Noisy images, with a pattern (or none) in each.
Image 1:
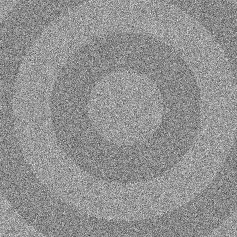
rings round one point
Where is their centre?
centre
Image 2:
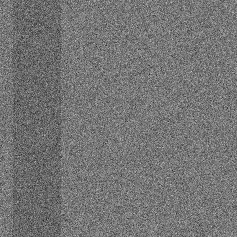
one vertical stripe
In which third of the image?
left
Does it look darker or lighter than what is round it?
darker
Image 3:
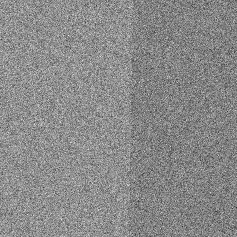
a sharp edge
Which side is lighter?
left
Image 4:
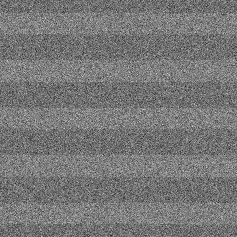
horizontal stripes
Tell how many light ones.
5
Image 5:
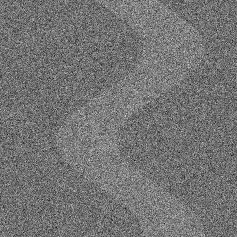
a wavy band
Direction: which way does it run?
top to bottom
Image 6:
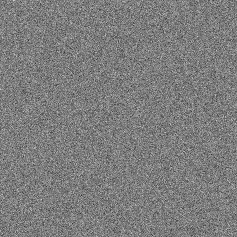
only noise
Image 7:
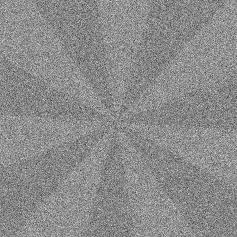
spokes from one point
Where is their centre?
centre
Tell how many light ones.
7
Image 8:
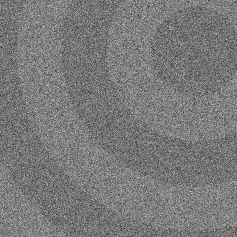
rings round one point
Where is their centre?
top right
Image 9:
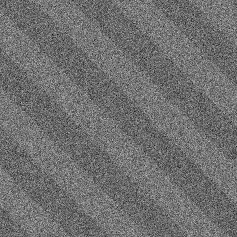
diagonal stripes
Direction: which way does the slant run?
top left to bottom right
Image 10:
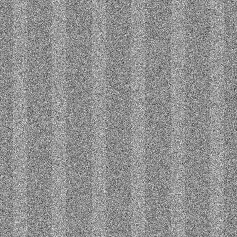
vertical stripes
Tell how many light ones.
6
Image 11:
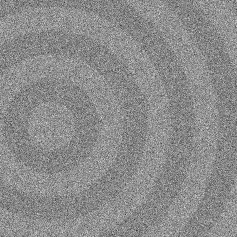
rings round one point
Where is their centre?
middle left
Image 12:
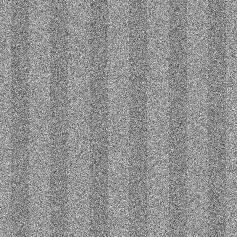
vertical stripes
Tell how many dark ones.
6
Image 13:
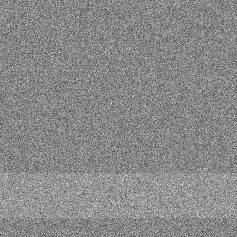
one horizontal stripe
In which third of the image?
bottom
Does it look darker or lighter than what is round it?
lighter
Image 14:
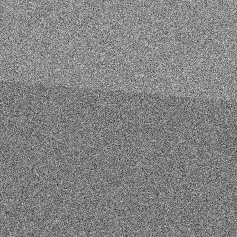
a sharp edge
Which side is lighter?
top
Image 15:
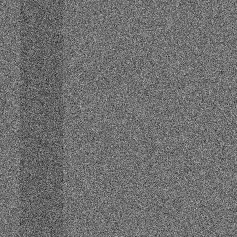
one vertical stripe
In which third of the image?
left
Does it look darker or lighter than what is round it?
darker
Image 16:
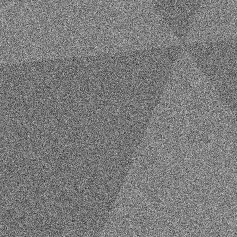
spokes from one point
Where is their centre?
top right
